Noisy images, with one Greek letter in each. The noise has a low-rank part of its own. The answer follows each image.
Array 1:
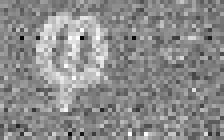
phi
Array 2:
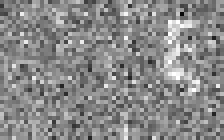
xi
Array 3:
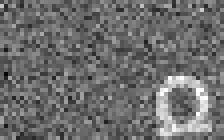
omega
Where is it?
bottom right
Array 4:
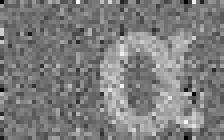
alpha
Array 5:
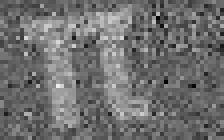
pi
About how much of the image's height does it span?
nearly all
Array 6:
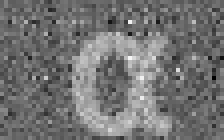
alpha
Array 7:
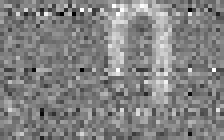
eta
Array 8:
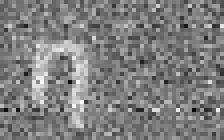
eta
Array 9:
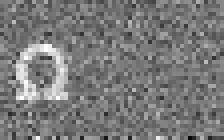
omega
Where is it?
middle left
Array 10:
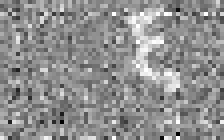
xi
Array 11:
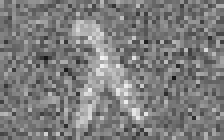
lambda
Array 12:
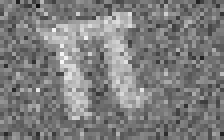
pi
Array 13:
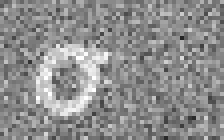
sigma
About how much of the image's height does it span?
half
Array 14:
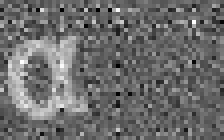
alpha
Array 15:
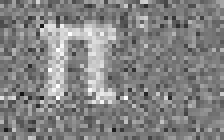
pi
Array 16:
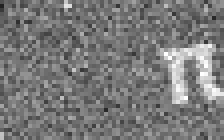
pi
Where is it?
middle right
